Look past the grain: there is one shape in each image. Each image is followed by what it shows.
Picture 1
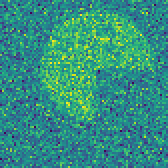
disc with a wedge cut out
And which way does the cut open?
down and right
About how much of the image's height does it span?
two thirds
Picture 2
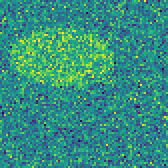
ellipse
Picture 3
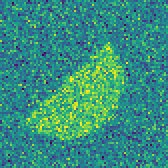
half disc
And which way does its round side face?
down and right
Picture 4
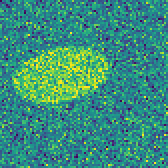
ellipse
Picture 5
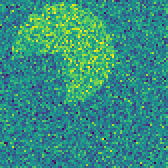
disc with a wedge cut out
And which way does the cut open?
down and left
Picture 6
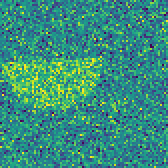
half disc
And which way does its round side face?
down
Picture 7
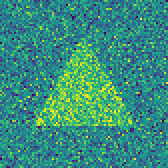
triangle
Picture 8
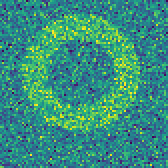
ring
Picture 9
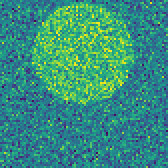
disc
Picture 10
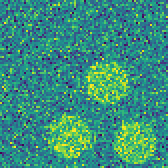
three dots
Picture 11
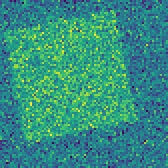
square
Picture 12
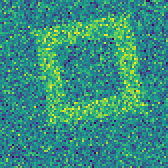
square frame
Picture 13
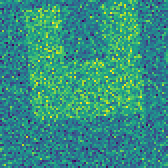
square with a notch
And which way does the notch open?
up
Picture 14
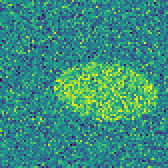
ellipse
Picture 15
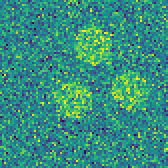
three dots
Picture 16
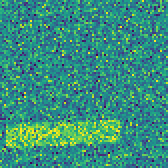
bar
